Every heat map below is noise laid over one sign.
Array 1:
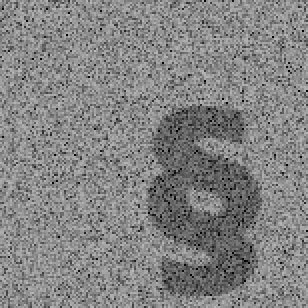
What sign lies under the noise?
section sign
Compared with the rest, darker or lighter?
darker
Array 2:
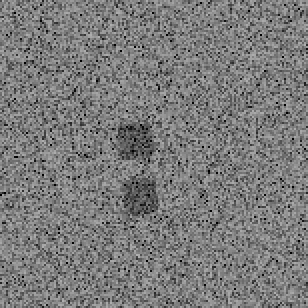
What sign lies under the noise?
colon
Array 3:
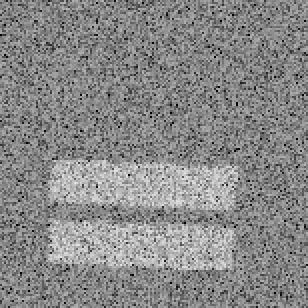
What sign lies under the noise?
equals sign
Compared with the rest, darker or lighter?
lighter
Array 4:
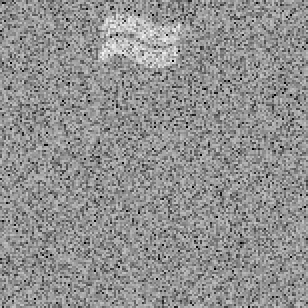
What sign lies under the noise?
approximately sign
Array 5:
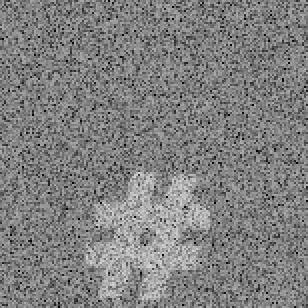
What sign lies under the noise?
hash sign
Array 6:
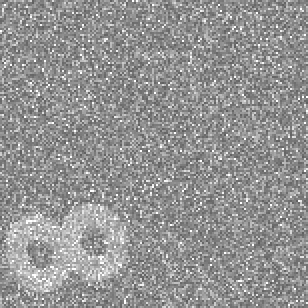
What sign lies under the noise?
infinity sign
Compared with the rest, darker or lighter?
lighter
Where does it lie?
bottom left
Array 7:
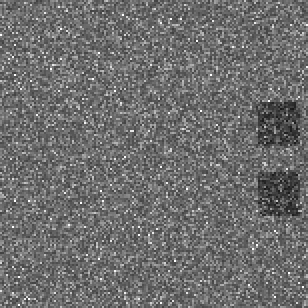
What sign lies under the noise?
colon
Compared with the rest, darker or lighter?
darker
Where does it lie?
middle right
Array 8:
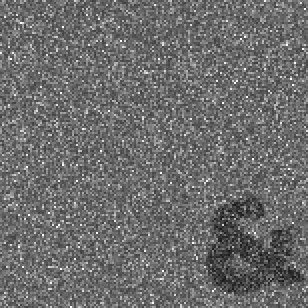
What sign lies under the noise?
ampersand
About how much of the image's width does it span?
a third
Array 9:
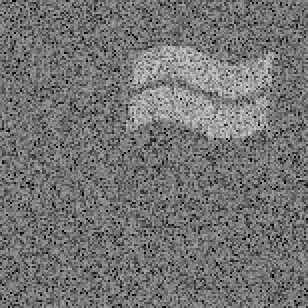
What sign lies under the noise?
approximately sign
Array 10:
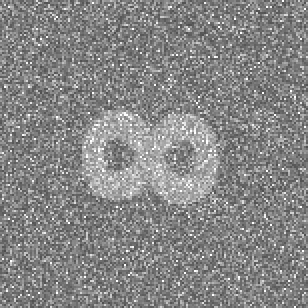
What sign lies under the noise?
infinity sign
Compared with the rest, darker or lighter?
lighter
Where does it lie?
centre
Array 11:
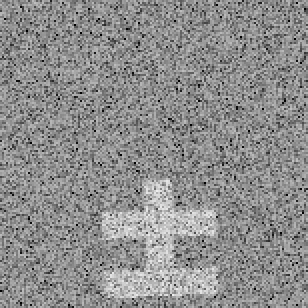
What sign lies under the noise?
plus-minus sign
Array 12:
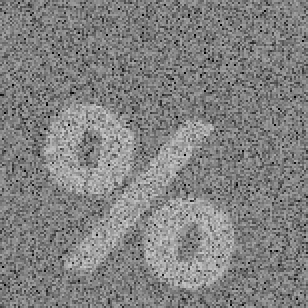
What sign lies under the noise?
percent sign
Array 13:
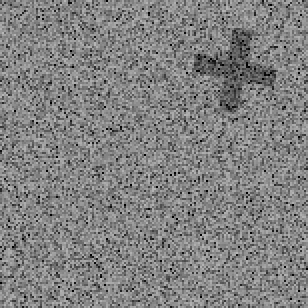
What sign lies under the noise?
plus sign
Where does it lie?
top right
